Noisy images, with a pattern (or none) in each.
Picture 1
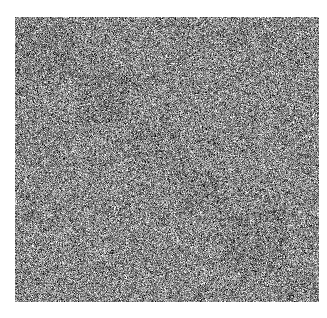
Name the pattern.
blocks along the diagonal
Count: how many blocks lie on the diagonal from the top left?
6
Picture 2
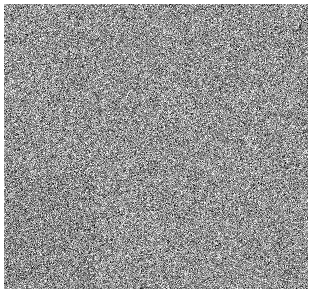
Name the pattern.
one block
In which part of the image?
bottom left
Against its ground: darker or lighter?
darker
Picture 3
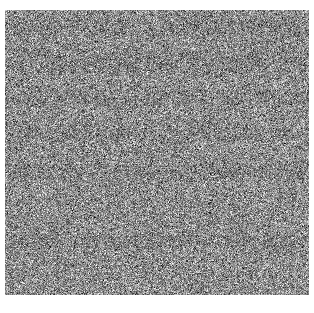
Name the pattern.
bands of rows
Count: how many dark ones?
6
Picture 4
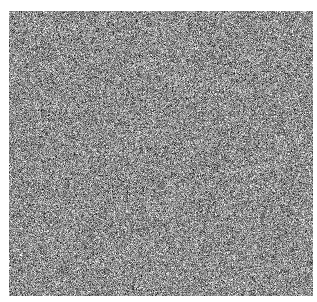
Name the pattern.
only noise
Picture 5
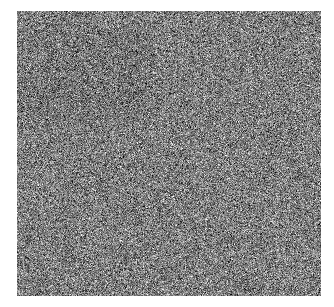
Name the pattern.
one block
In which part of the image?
top left
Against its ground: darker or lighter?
darker
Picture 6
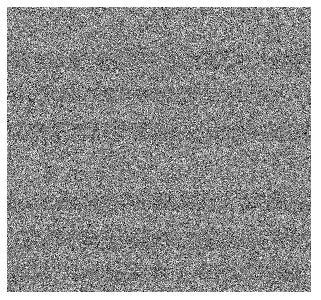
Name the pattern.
bands of rows
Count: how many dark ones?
6
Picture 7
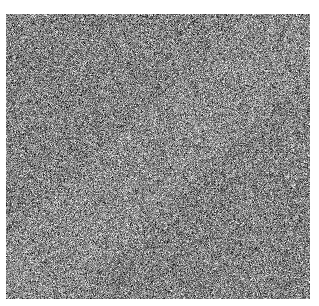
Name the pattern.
a diagonal band
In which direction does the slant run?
bottom left to top right
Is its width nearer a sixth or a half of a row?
a half
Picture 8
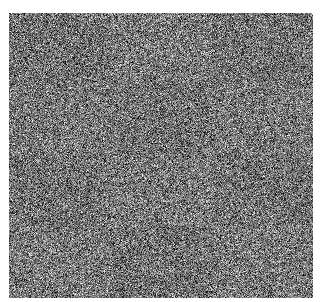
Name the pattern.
a checkerboard
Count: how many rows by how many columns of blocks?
4 by 3
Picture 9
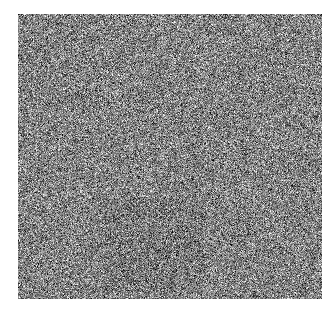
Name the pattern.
one block
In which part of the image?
bottom middle
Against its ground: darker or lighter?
darker
